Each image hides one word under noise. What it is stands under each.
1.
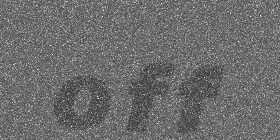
off
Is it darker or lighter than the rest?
darker
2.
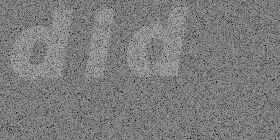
did
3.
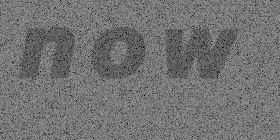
now
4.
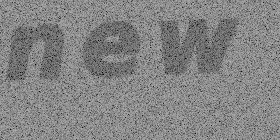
new
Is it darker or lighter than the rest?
darker
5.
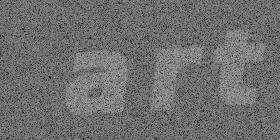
art
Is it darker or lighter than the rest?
lighter
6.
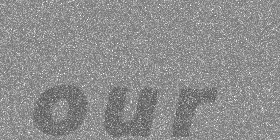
our
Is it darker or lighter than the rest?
darker
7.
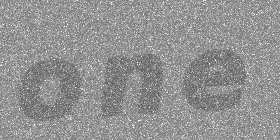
one
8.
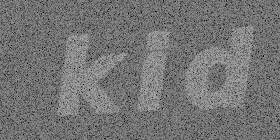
kid
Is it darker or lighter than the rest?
lighter
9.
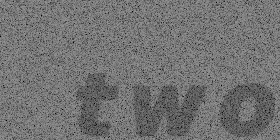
two
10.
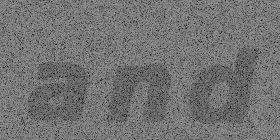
and
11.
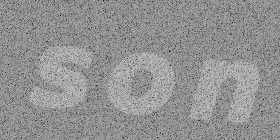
son
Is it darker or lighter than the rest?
lighter
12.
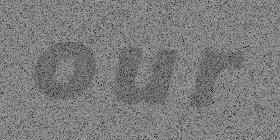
our
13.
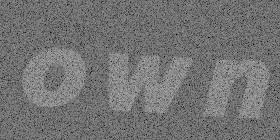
own
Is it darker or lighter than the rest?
lighter
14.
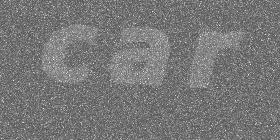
car
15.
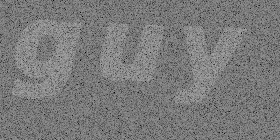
guy
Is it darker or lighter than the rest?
lighter
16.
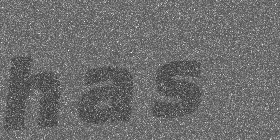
has
